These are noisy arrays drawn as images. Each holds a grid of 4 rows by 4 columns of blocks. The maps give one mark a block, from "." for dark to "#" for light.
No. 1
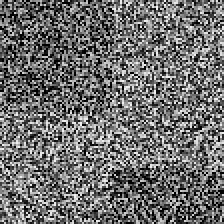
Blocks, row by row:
. . # #
. . # #
# # # #
# # . .
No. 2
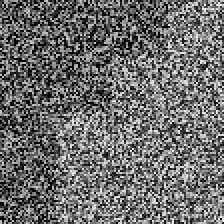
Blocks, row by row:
. . . #
. . # #
. # # #
. # # #
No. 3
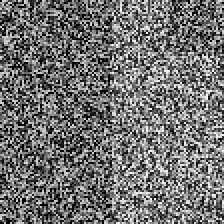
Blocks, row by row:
. . # .
. . # #
. . # #
. . # #
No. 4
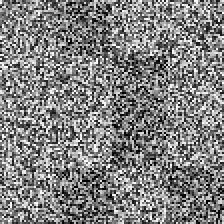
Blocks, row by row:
# . # #
# # . #
# # . #
# . # .
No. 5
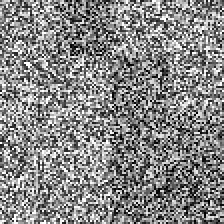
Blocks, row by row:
# . # #
# # . #
# # . .
# # . .
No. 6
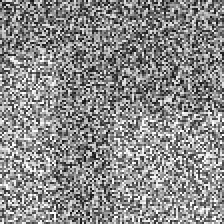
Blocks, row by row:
. . . .
# . . .
# . # #
# . # #
